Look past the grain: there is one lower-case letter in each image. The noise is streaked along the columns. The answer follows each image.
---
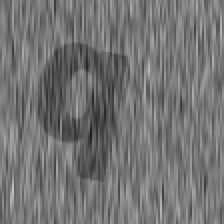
q
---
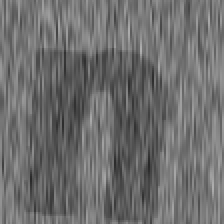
n
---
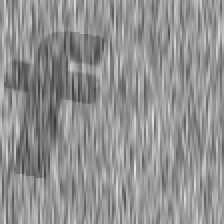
f
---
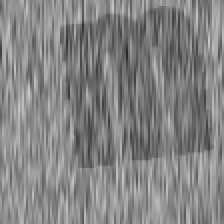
m
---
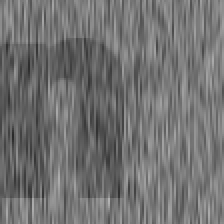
n
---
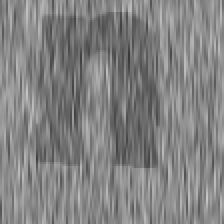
n
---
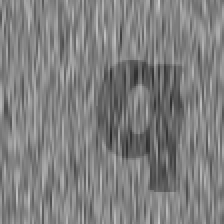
q
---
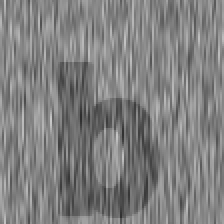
b
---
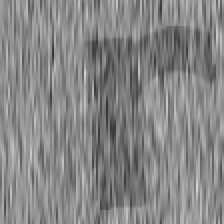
r
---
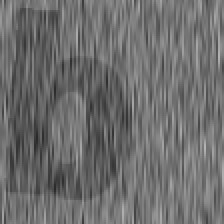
b
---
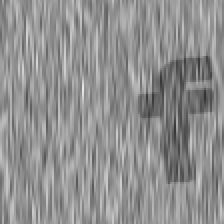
f
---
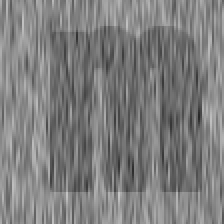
m
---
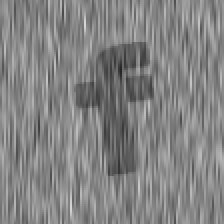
f
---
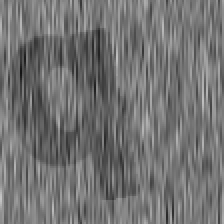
q
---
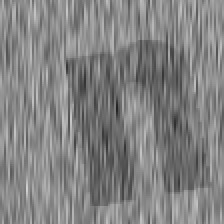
n
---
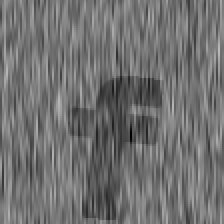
f
